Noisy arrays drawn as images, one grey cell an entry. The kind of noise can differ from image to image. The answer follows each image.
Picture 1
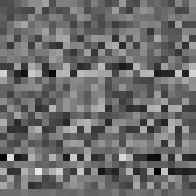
rows of uneven size
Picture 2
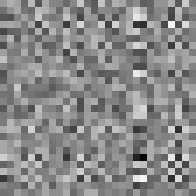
low rank plus noise
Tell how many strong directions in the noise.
one
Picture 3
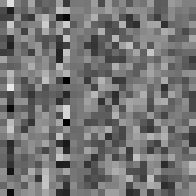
columns of uneven size
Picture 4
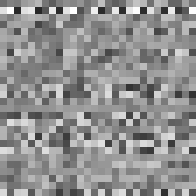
rows of uneven size
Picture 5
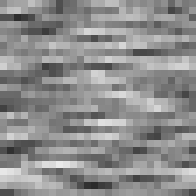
streaked along the rows
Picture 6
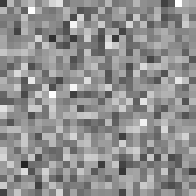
independent entries
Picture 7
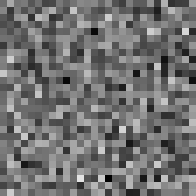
independent entries
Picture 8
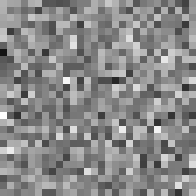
low rank plus noise
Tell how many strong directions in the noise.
five to eight
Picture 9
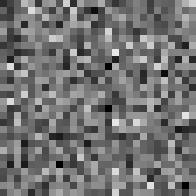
independent entries
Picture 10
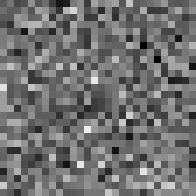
independent entries
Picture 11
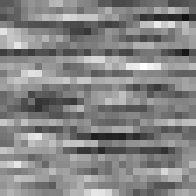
streaked along the rows
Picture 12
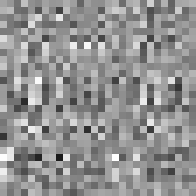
low rank plus noise
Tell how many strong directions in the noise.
two
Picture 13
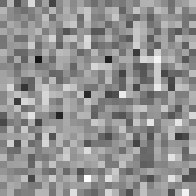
low rank plus noise
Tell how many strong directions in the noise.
five to eight
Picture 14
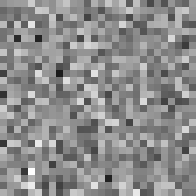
independent entries
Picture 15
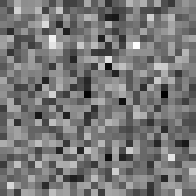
independent entries
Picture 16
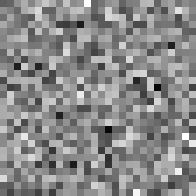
independent entries
